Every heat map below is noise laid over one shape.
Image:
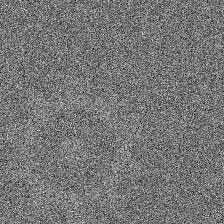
gear
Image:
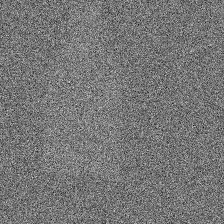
bottle
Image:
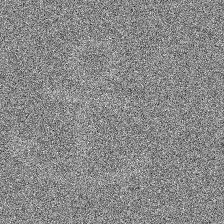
anchor
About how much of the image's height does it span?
two thirds
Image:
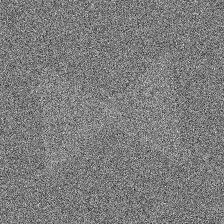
bow tie
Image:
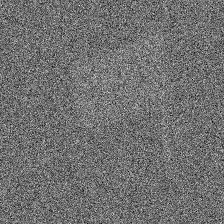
flag
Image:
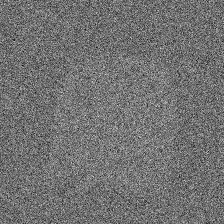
ghost
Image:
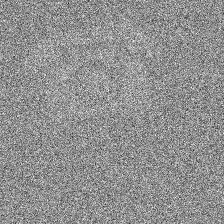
telephone
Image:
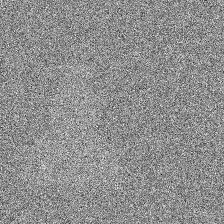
chess pawn
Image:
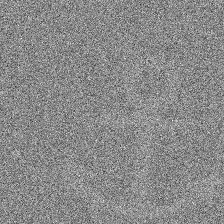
anchor
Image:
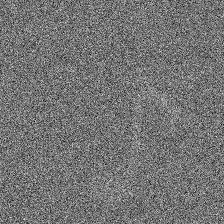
musical note
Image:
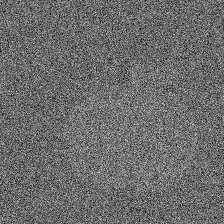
apple
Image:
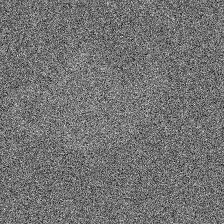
teapot
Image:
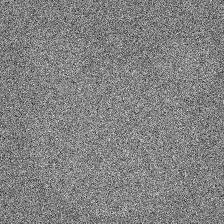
bear's head
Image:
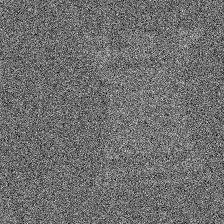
chess rook
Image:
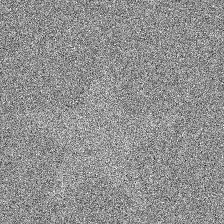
star
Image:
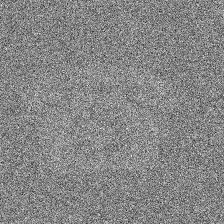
telephone
